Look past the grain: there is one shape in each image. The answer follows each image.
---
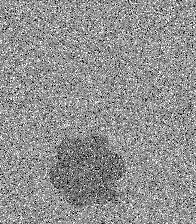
flower
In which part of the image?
bottom middle
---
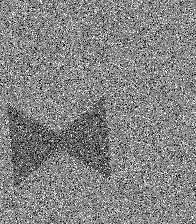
bow tie
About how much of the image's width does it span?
half
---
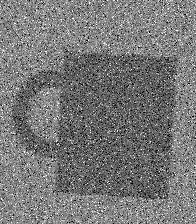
cup
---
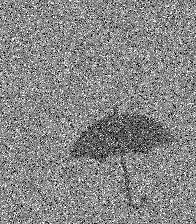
umbrella
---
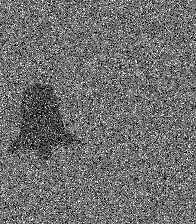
bell
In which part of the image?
middle left
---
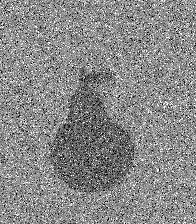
pear
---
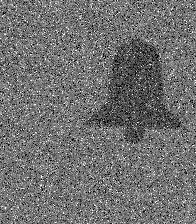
bell
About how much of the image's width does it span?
half
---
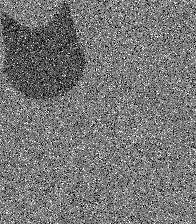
cat's head
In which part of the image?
top left
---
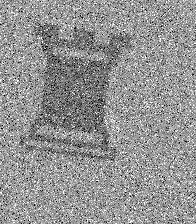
chess rook
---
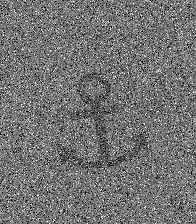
anchor
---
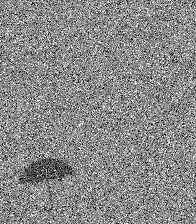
umbrella
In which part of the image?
bottom left
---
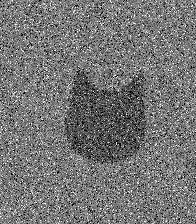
cat's head
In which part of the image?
centre
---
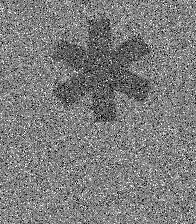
asterisk
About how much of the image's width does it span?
half
